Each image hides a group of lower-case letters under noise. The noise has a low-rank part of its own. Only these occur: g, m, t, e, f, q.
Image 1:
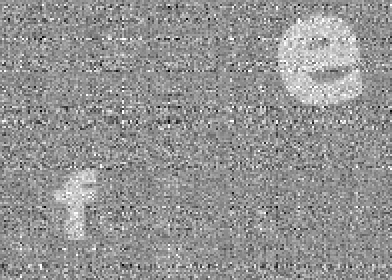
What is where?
top right: light e; bottom left: light f
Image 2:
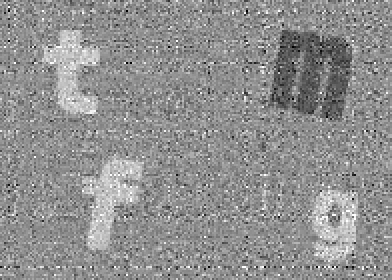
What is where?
top left: light t; top right: dark m; bottom left: light f; bottom right: light g
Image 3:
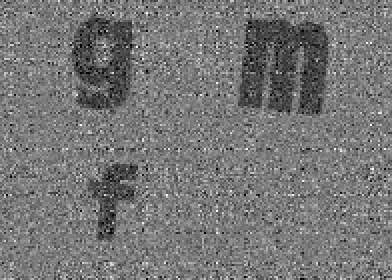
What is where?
top left: dark g; top right: dark m; bottom left: dark f
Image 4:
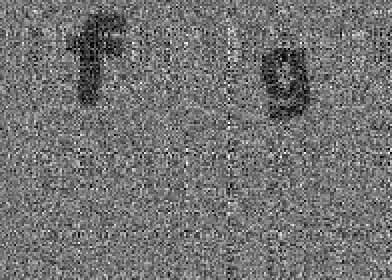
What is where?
top left: dark f; top right: dark g
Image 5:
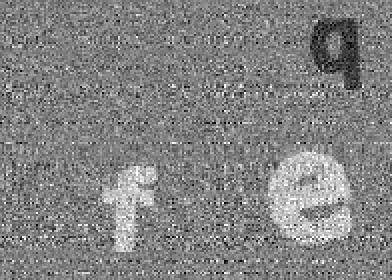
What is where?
top right: dark q; bottom left: light f; bottom right: light e
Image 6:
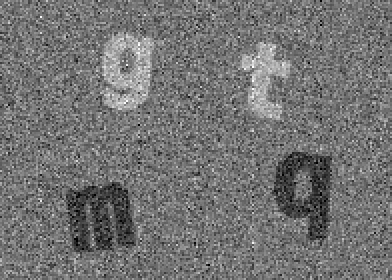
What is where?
top left: light g; top right: light t; bottom left: dark m; bottom right: dark q
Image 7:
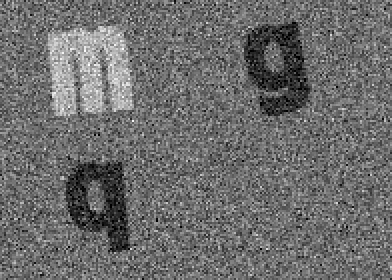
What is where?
top left: light m; top right: dark g; bottom left: dark q
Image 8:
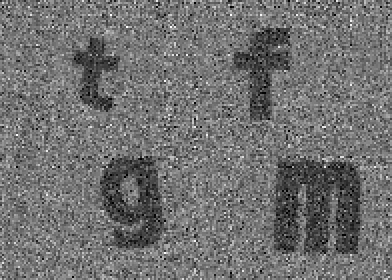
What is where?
top left: dark t; top right: dark f; bottom left: dark g; bottom right: dark m
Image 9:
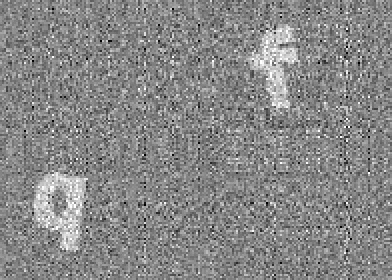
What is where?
top right: light f; bottom left: light q
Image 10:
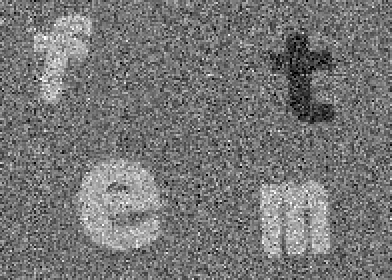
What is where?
top left: light f; top right: dark t; bottom left: light e; bottom right: light m
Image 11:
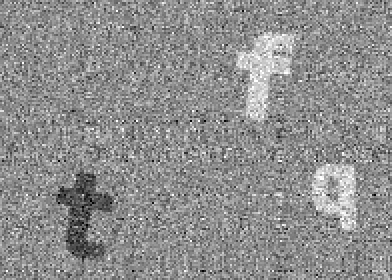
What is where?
top right: light f; bottom left: dark t; bottom right: light q
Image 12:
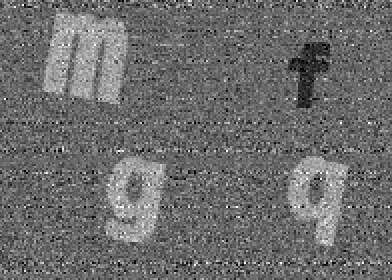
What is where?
top left: light m; top right: dark f; bottom left: light g; bottom right: light q
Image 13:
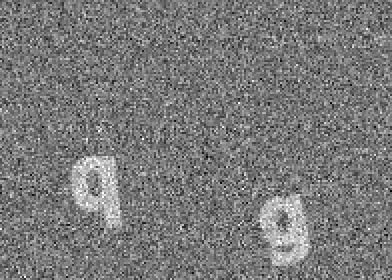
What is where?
bottom left: light q; bottom right: light g
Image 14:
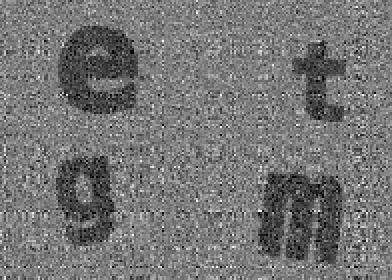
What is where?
top left: dark e; top right: dark t; bottom left: dark g; bottom right: dark m
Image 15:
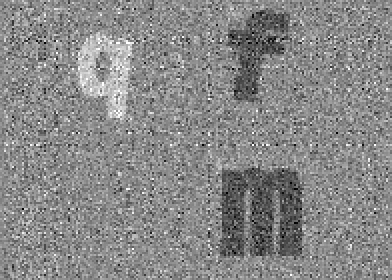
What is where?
top left: light q; top right: dark f; bottom right: dark m
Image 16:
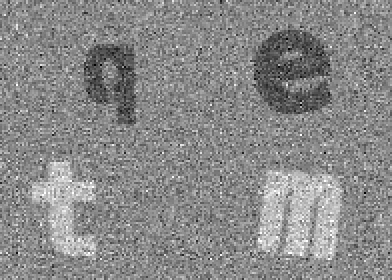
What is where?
top left: dark q; top right: dark e; bottom left: light t; bottom right: light m
